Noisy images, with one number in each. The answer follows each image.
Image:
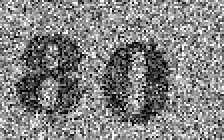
80
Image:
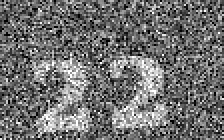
22
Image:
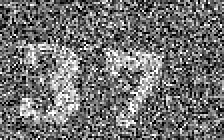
37
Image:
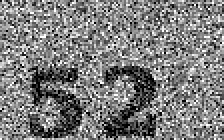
52
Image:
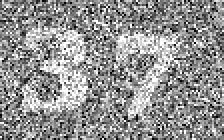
37
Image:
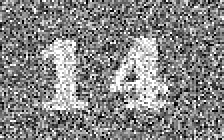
14
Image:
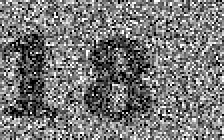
18
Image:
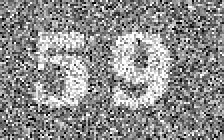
59
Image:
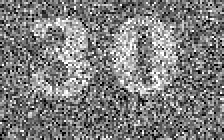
30
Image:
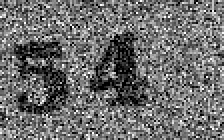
54
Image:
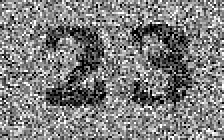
23
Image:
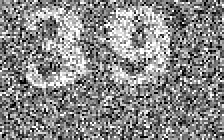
39
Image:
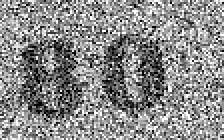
80
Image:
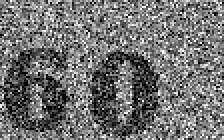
60
